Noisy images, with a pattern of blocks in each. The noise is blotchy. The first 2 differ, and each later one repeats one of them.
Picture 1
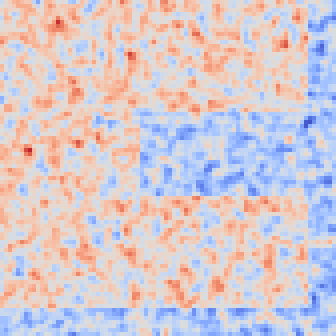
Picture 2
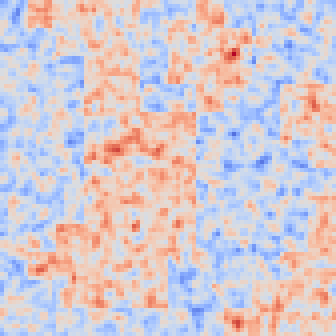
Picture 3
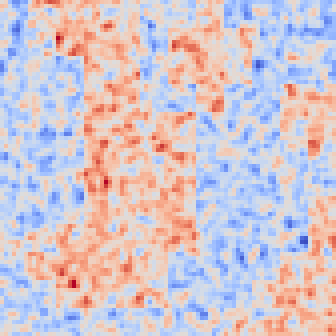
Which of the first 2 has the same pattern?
2
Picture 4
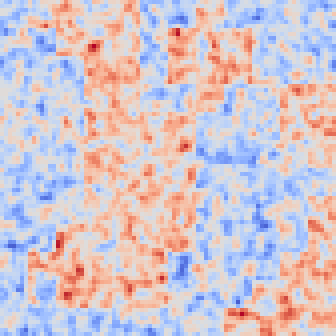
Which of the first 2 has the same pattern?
2
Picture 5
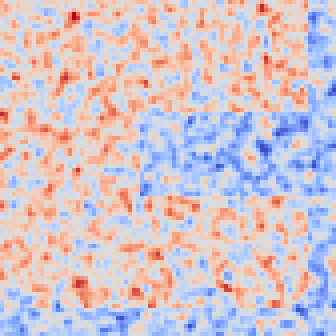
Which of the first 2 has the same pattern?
1
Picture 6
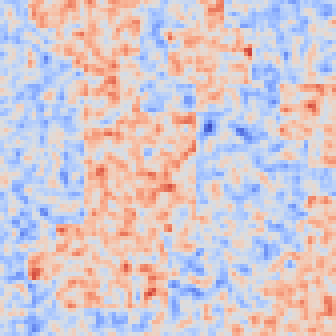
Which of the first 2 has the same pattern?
2
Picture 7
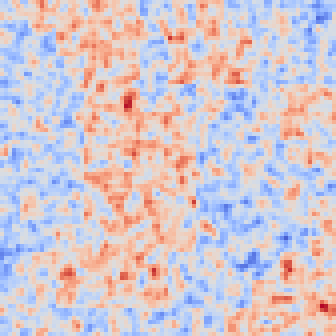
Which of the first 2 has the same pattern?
2
